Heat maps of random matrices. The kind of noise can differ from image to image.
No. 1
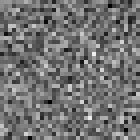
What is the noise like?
independent entries
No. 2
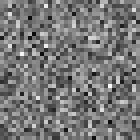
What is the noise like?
low rank plus noise
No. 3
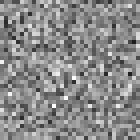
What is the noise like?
independent entries
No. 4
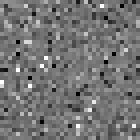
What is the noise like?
heavy tails
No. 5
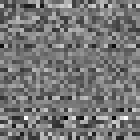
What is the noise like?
rows of uneven size
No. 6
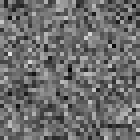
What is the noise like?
independent entries
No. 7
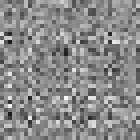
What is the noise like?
low rank plus noise
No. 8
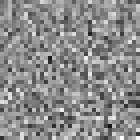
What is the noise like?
low rank plus noise
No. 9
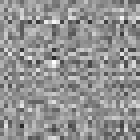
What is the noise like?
low rank plus noise
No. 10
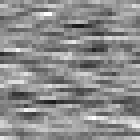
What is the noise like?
streaked along the rows
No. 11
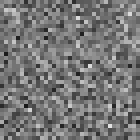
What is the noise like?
independent entries
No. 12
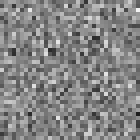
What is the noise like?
low rank plus noise
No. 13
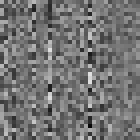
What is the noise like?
columns of uneven size
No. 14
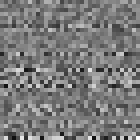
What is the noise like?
rows of uneven size
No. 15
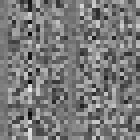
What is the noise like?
columns of uneven size
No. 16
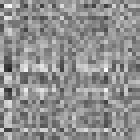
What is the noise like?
low rank plus noise
